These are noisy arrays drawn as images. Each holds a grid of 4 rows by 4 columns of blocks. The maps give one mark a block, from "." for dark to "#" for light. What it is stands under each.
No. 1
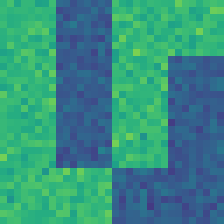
#.##
#.#.
#.#.
##..
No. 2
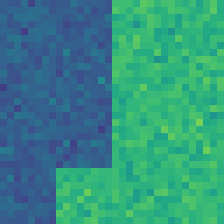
..##
..##
..##
.###
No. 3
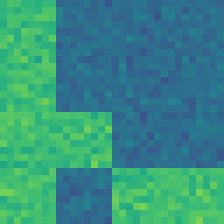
#...
#...
##..
#.##
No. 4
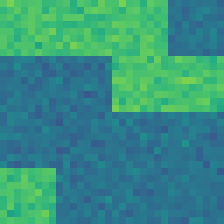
###.
..##
....
#...
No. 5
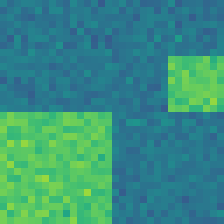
....
...#
##..
##..
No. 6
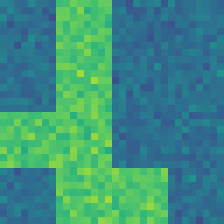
.#..
.#..
##..
.##.
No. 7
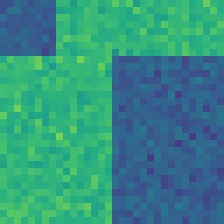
.###
##..
##..
##..
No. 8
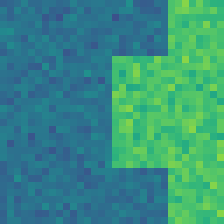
...#
..##
..##
...#
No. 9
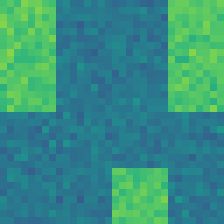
#..#
#..#
....
..#.
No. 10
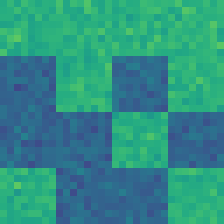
####
.#.#
..#.
#..#
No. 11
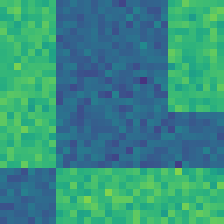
#..#
#..#
#...
.###
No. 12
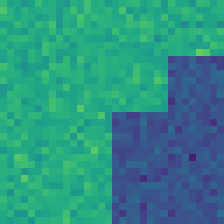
####
###.
##..
##..
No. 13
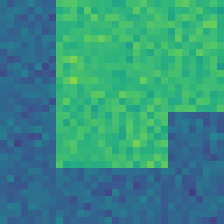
.###
.###
.##.
....
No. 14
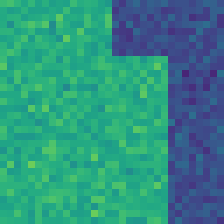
##..
###.
###.
###.
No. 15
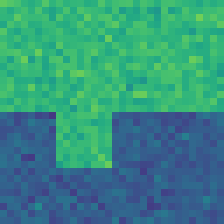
####
####
.#..
....
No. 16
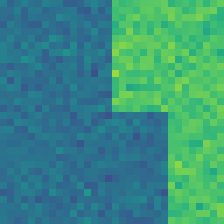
..##
..##
...#
...#
